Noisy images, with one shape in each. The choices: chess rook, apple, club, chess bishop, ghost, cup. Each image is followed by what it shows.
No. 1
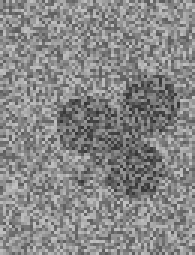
club
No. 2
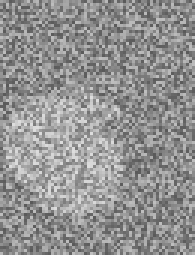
apple
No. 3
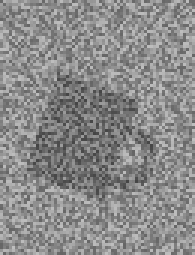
cup
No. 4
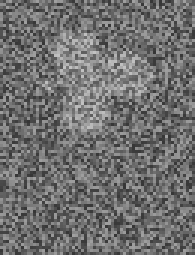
club
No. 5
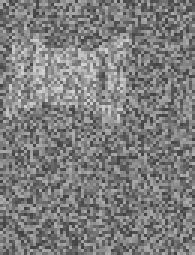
chess rook
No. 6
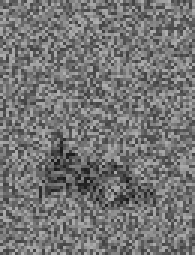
chess bishop
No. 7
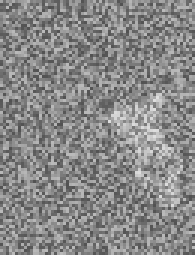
chess bishop
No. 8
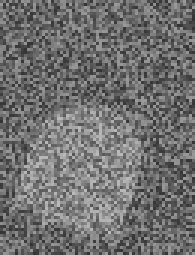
ghost
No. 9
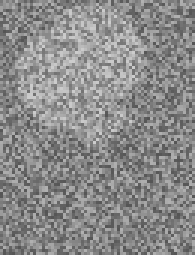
apple
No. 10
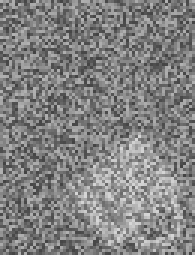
cup
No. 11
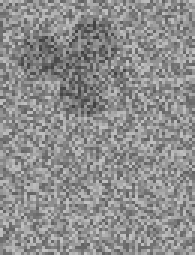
club
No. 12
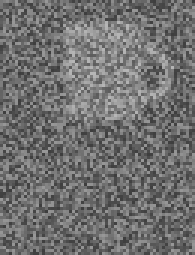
cup
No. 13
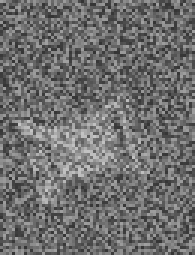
chess rook
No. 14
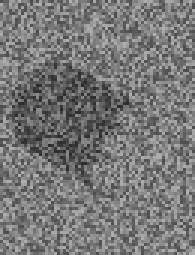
ghost
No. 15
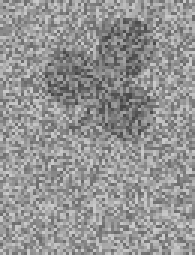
club
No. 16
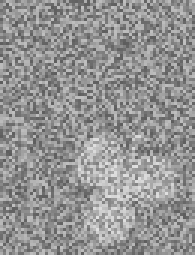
club
